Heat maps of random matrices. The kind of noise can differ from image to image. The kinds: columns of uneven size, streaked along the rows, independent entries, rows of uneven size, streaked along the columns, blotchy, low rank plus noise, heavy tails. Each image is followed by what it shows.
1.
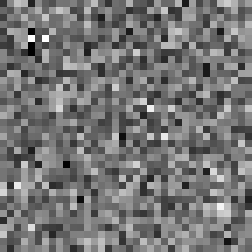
independent entries
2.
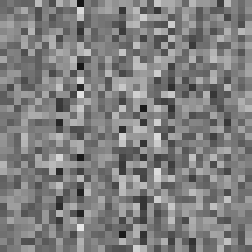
columns of uneven size
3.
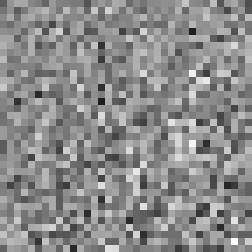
low rank plus noise
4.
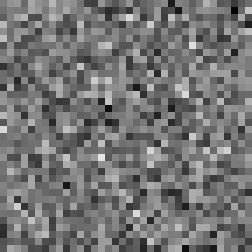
independent entries
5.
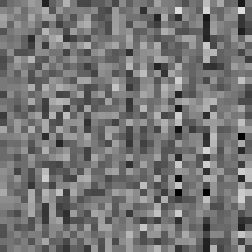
columns of uneven size
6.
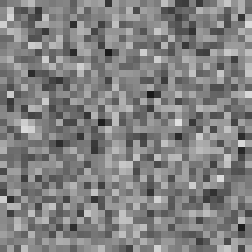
independent entries
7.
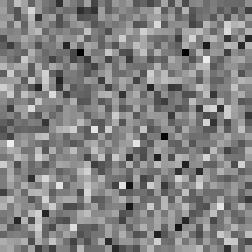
independent entries
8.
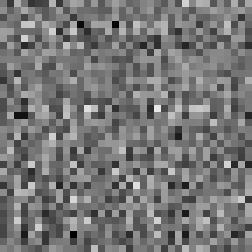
low rank plus noise
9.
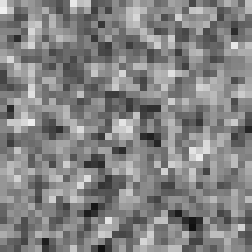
blotchy
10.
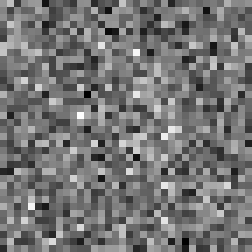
independent entries
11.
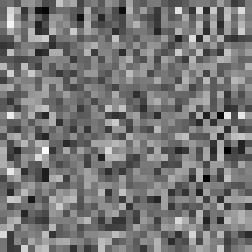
low rank plus noise
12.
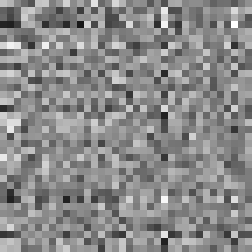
low rank plus noise
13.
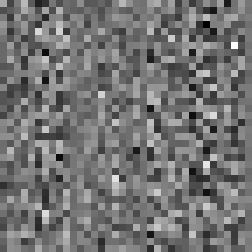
columns of uneven size
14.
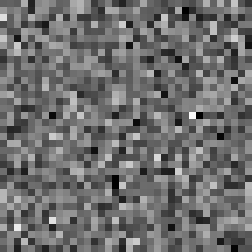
independent entries
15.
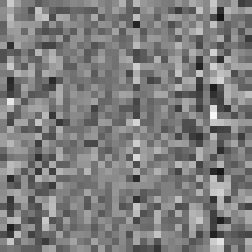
columns of uneven size
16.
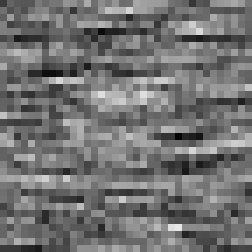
streaked along the rows
